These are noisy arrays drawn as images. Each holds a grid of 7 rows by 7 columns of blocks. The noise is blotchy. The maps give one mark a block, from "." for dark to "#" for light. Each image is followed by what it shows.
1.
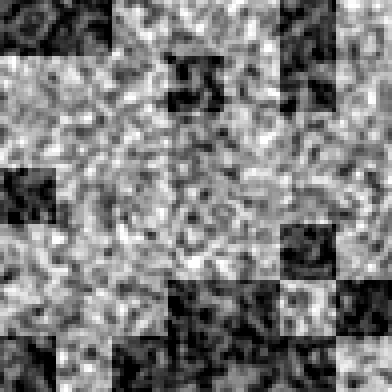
..###.#
###.#.#
#######
.######
#####.#
###..#.
.#....#
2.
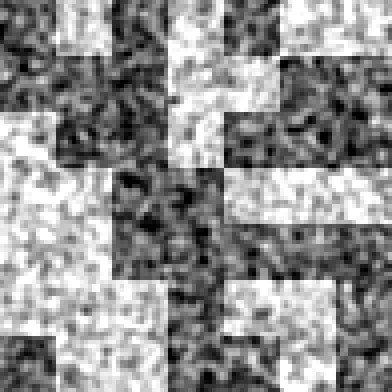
.#.#.##
...##..
#..#...
##..###
##.....
###.##.
.##..#.
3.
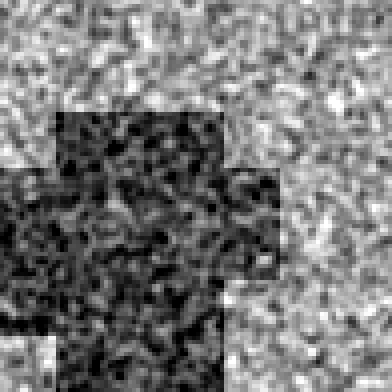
#######
#######
#...###
.....##
.....##
....###
#...###
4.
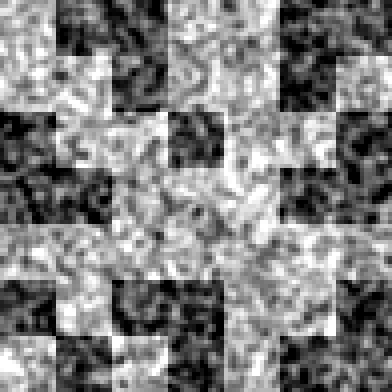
#..##..
##.##.#
.##.##.
..###..
#######
.#..##.
#.#.#..
